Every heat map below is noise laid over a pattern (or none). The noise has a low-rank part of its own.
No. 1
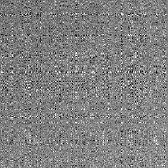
a smooth slope
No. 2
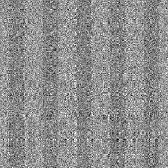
vertical stripes
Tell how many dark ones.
5
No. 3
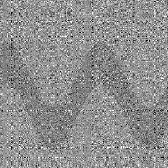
a wavy band
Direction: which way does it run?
left to right
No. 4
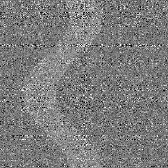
a wavy band
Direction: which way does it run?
top to bottom
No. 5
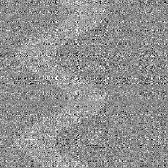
a wavy band
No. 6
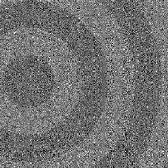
rings round one point
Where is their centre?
middle left
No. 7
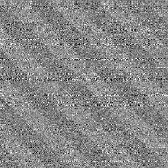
diagonal stripes
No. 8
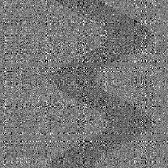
a wavy band
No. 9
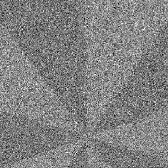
spokes from one point
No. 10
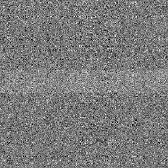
one horizontal stripe
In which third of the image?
middle
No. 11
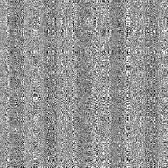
vertical stripes
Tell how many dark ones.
5
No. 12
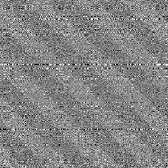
diagonal stripes
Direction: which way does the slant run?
top left to bottom right
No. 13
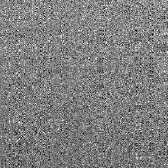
a smooth slope
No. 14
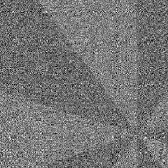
spokes from one point
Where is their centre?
bottom right
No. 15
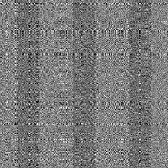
vertical stripes
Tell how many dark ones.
3
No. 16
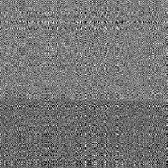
a sharp edge
